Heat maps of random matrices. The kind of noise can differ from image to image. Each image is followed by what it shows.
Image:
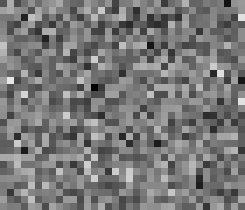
independent entries
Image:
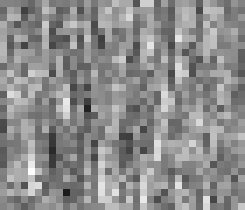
streaked along the columns
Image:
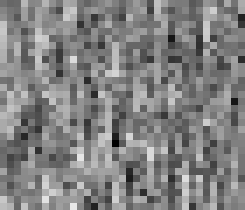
streaked along the columns
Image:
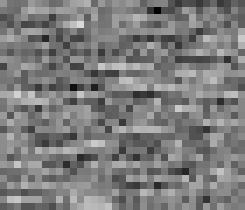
streaked along the rows
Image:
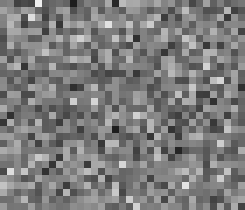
independent entries
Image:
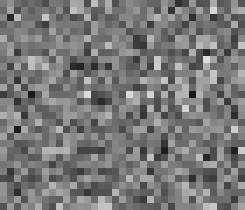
low rank plus noise
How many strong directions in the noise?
five to eight
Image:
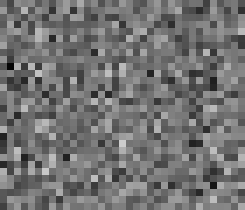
low rank plus noise
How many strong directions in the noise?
five to eight
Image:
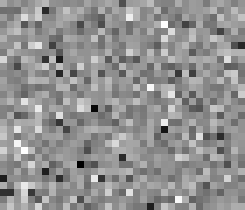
heavy tails
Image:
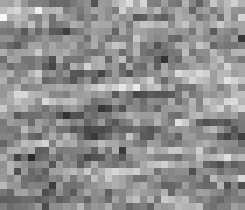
streaked along the rows
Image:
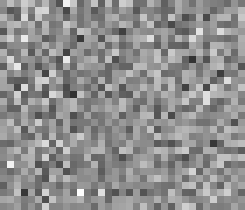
low rank plus noise
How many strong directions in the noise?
five to eight
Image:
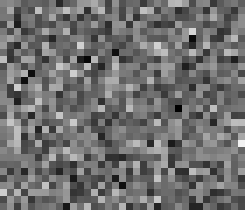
independent entries
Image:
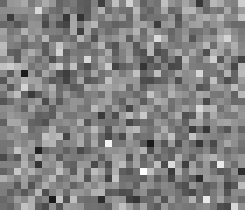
independent entries
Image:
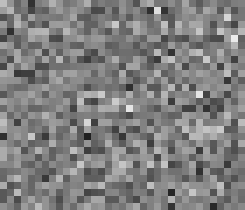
low rank plus noise
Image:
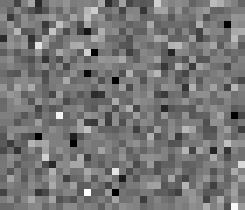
heavy tails
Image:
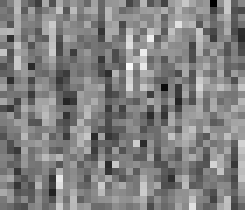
streaked along the columns
